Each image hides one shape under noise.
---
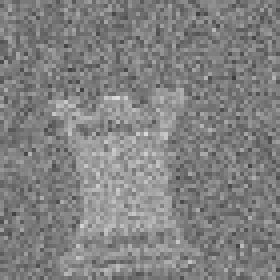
light chess rook
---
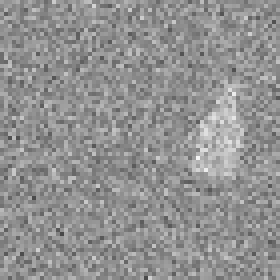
light bottle, middle right
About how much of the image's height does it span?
a third
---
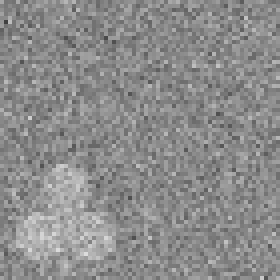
light club, bottom left
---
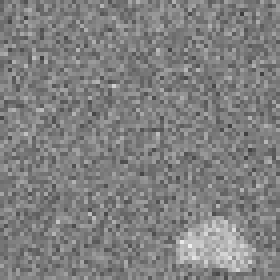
light cloud, bottom right
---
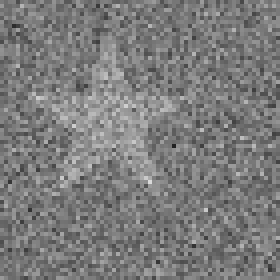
light star
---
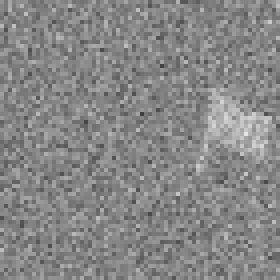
light flag, middle right
